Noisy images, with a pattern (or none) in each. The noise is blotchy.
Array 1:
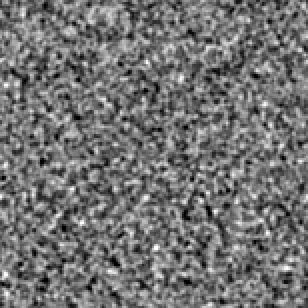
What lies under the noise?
only noise
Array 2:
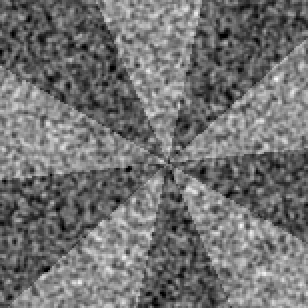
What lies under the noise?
spokes from one point
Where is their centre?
centre
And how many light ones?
5
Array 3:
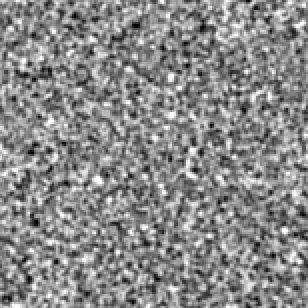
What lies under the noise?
only noise
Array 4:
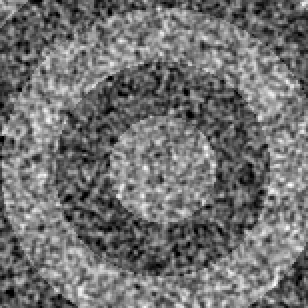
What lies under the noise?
rings round one point
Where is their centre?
centre
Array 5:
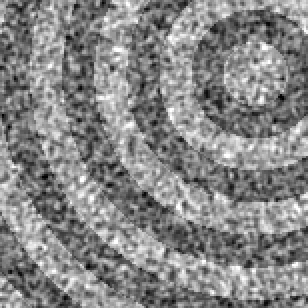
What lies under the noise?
rings round one point
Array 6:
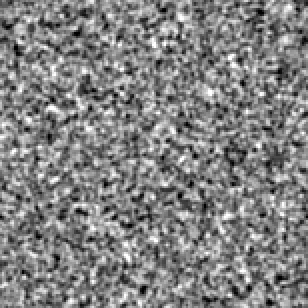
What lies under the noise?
only noise
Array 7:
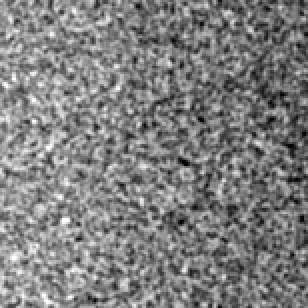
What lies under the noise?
a smooth slope
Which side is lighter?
left
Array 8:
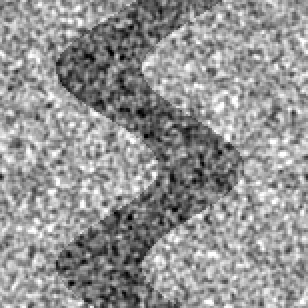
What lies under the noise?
a wavy band
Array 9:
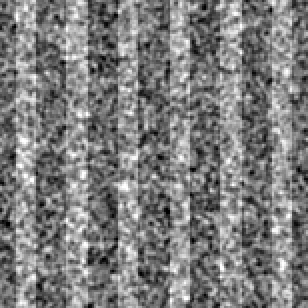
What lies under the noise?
vertical stripes
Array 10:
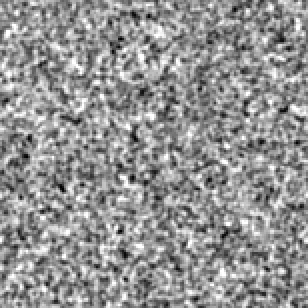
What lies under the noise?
only noise
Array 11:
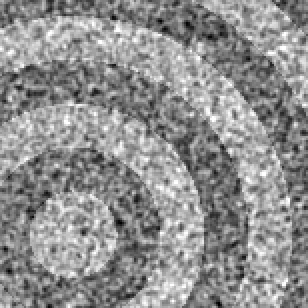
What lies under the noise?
rings round one point
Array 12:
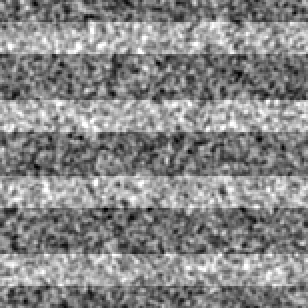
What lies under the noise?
horizontal stripes
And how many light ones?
4
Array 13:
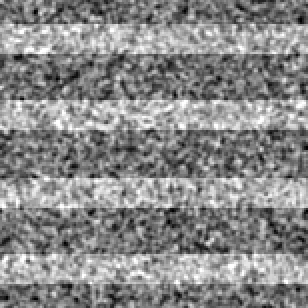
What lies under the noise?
horizontal stripes
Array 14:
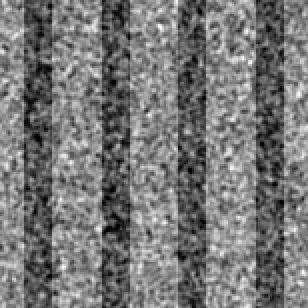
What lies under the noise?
vertical stripes
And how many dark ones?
4
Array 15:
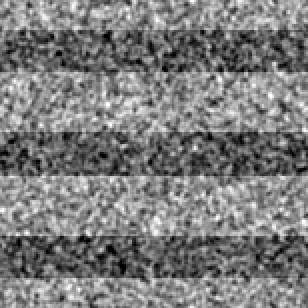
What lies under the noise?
horizontal stripes
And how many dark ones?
3
